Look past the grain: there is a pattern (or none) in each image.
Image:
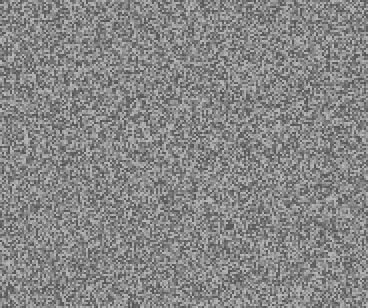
only noise
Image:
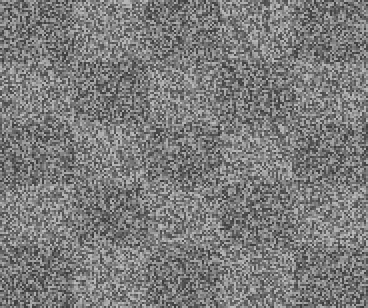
a checkerboard
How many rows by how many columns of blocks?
5 by 5
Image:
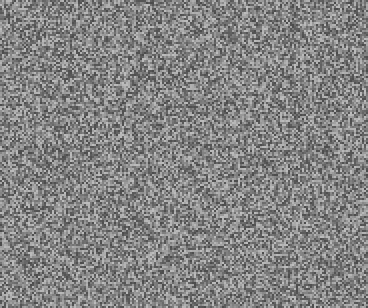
only noise
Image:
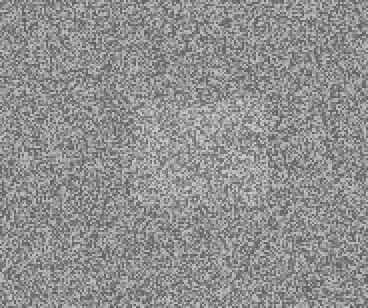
one block
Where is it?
centre
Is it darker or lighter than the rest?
lighter
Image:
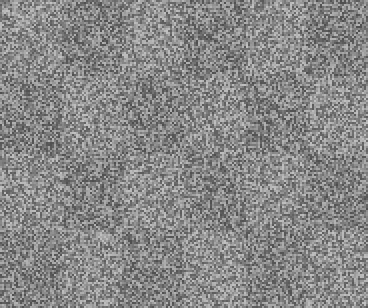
a checkerboard
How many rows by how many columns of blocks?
4 by 6
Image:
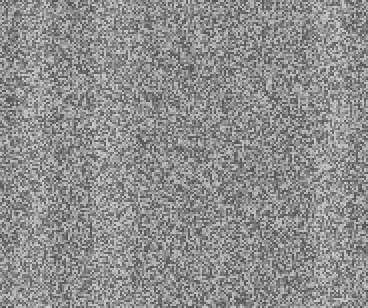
bands of columns
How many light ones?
3
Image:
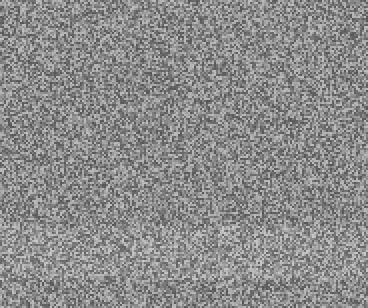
one band of rows
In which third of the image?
bottom
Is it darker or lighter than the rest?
lighter
